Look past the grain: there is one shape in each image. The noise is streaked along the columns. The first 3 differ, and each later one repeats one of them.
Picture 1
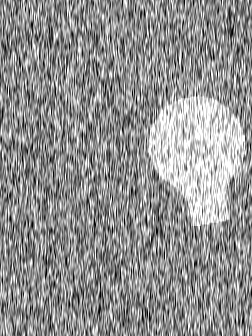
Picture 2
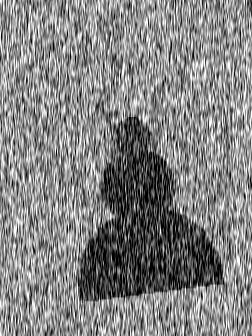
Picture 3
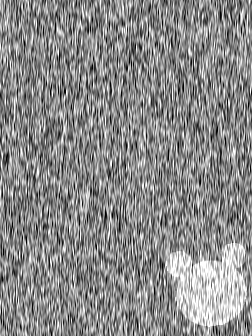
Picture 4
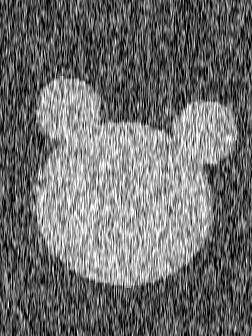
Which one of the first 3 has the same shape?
3
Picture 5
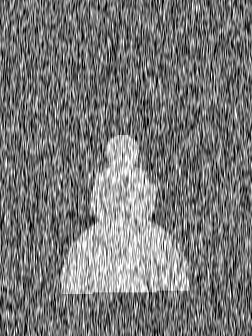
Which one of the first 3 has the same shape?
2
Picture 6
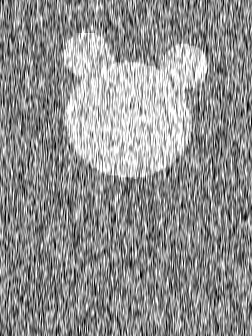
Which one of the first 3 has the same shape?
3
